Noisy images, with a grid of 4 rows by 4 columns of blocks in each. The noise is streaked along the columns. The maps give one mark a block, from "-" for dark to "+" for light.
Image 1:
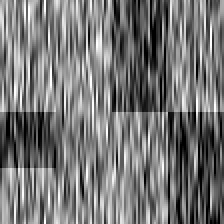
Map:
+ + - +
+ + - +
- + + -
+ + + -
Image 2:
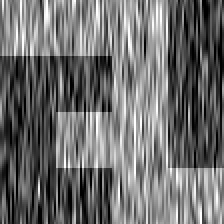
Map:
+ + + -
- - + -
- + + -
- - + +
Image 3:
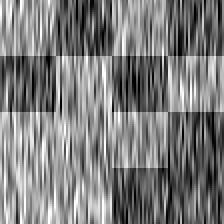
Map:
+ - + -
- + - +
+ + + -
+ + - -
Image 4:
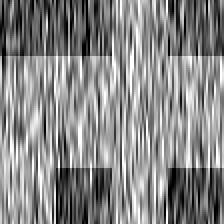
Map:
- - + -
+ + + +
+ + + +
+ - + -
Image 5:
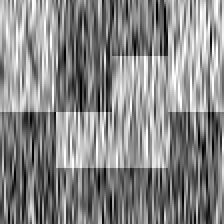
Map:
+ - - +
+ - + +
- + + -
- - - -
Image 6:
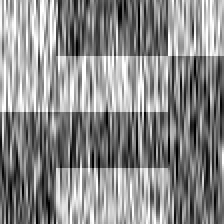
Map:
+ - - +
+ + + -
- - - -
- + + -
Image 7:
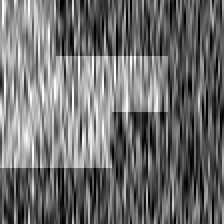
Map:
+ - - -
+ + + -
+ + - -
- - - -
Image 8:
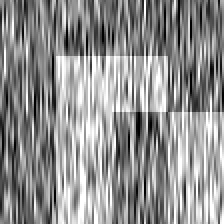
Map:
- - - -
- + + -
- + - +
- + - +
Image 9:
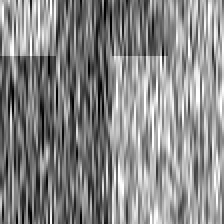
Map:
+ - - +
- - + +
- - + +
- - + +
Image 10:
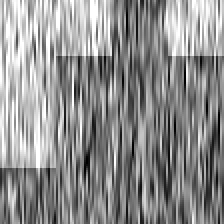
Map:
+ + - +
+ - - -
+ - - -
- - - -
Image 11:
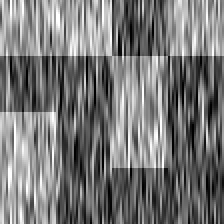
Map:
+ + - +
- - + -
+ - + -
+ - - -
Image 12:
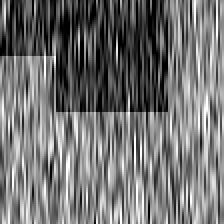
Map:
- - - +
+ - - +
+ + + +
+ + + +
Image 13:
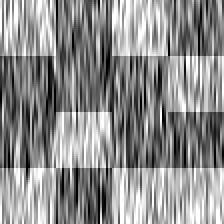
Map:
+ - + -
- - - +
- + - -
+ - + +
